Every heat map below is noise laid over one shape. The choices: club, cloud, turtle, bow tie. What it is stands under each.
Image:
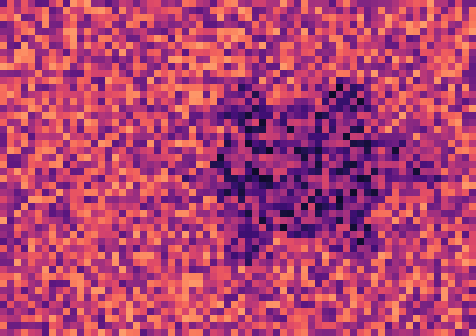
turtle
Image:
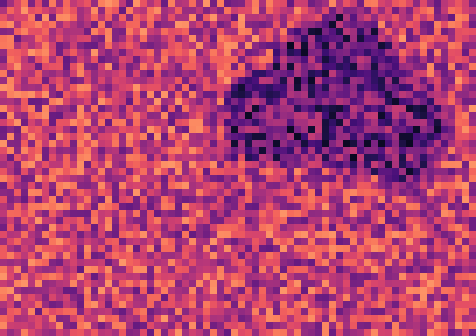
cloud
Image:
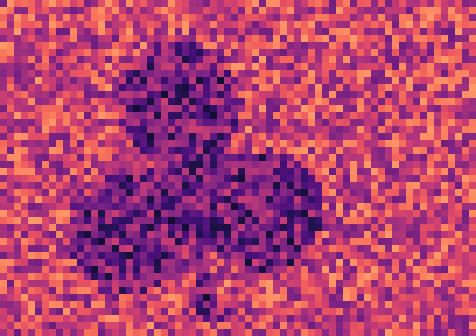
club
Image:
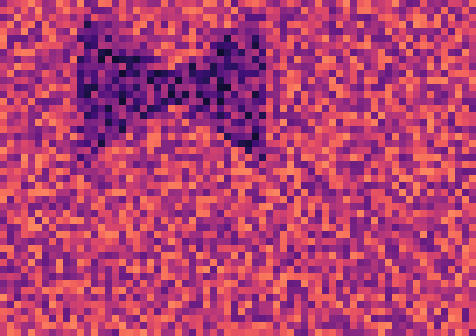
bow tie
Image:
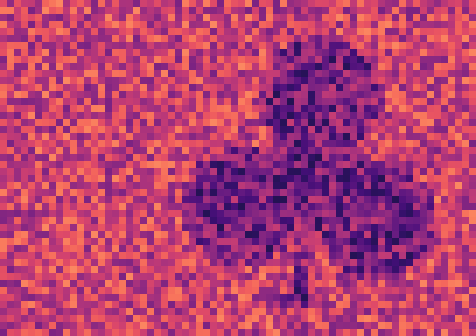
club
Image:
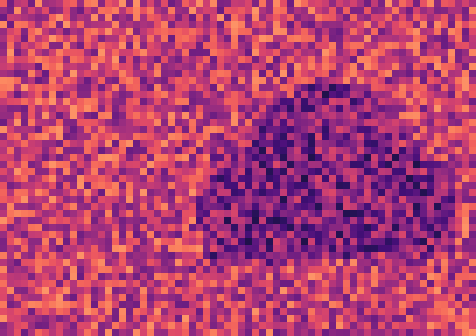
cloud
